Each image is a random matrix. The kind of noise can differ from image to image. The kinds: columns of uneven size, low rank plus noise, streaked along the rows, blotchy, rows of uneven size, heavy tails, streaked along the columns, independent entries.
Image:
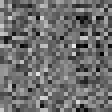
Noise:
low rank plus noise
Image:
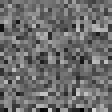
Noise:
low rank plus noise
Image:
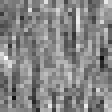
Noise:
streaked along the columns
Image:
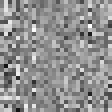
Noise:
columns of uneven size
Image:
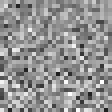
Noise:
low rank plus noise
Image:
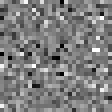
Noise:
heavy tails
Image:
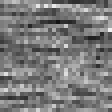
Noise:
streaked along the rows
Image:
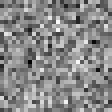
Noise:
low rank plus noise
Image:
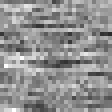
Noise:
streaked along the rows
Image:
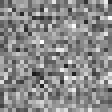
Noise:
low rank plus noise
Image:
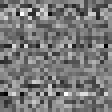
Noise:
rows of uneven size
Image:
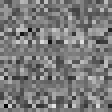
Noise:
rows of uneven size
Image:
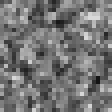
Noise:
blotchy
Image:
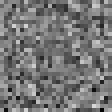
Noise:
low rank plus noise
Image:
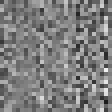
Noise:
columns of uneven size
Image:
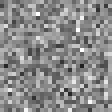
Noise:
independent entries
